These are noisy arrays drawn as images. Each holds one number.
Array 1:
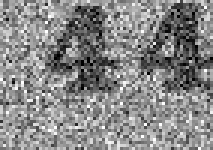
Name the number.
44
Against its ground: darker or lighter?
darker
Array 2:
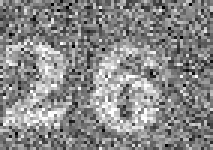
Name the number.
26
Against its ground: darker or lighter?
lighter
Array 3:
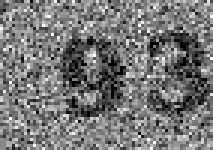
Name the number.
93
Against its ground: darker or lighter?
darker
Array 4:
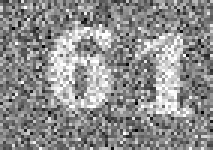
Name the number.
61
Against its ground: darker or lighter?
lighter
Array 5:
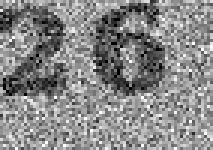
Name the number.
26
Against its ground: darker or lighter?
darker
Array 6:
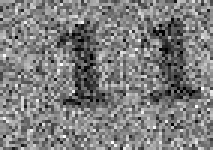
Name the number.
11
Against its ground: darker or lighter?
darker
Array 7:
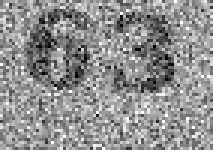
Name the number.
63
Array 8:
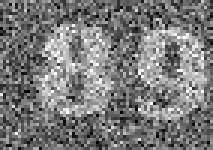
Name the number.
89
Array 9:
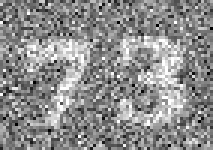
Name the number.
73
